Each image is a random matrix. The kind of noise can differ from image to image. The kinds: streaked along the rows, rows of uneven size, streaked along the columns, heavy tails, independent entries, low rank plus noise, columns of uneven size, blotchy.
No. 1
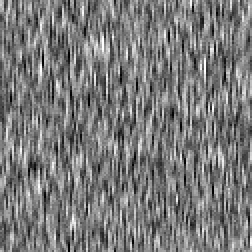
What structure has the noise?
streaked along the columns
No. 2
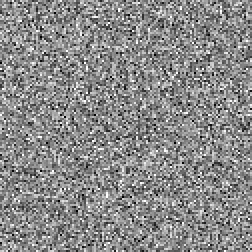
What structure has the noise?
independent entries
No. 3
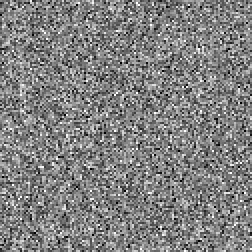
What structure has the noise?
independent entries
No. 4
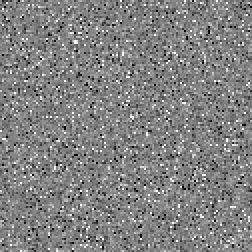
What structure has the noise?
heavy tails
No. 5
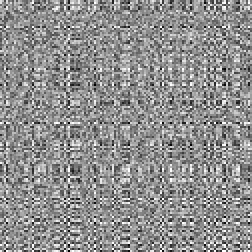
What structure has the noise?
low rank plus noise
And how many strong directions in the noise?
one
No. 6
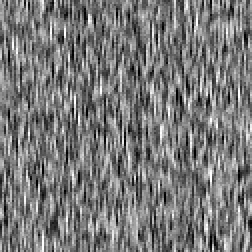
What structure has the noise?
streaked along the columns
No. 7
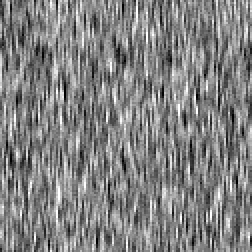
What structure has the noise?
streaked along the columns
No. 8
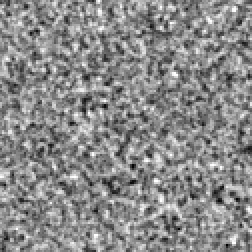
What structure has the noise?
blotchy
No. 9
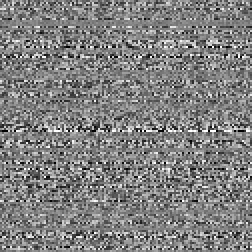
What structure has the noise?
rows of uneven size
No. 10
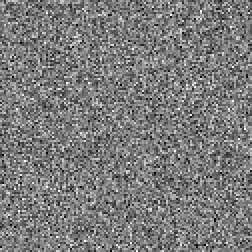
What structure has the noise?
independent entries
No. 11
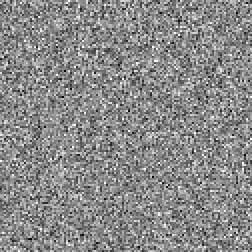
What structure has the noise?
independent entries
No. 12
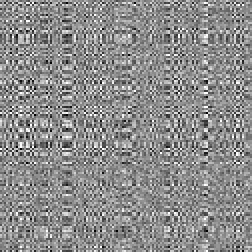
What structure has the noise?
low rank plus noise
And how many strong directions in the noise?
one
